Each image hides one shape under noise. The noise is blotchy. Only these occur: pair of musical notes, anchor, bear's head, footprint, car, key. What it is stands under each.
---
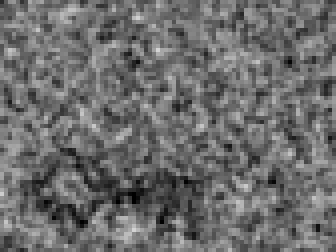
dark key
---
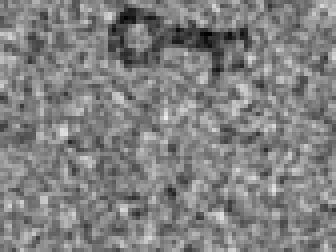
dark key, top middle
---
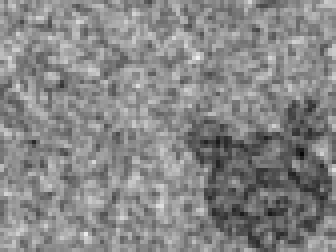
dark bear's head
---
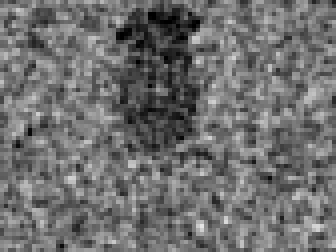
dark footprint
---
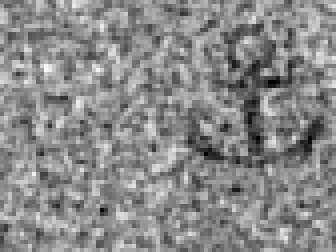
dark anchor
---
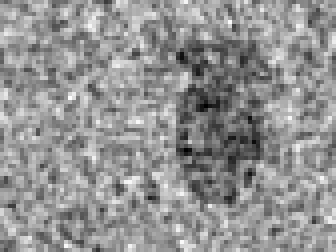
dark footprint
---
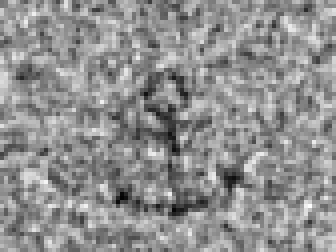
dark anchor
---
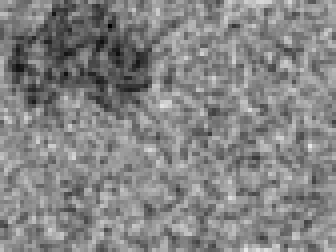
dark car, top left
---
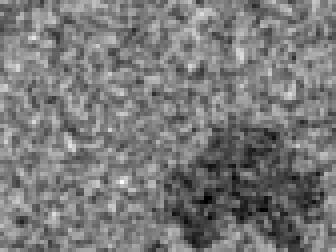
dark car
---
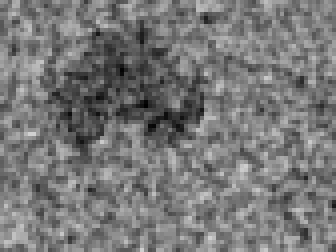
dark car
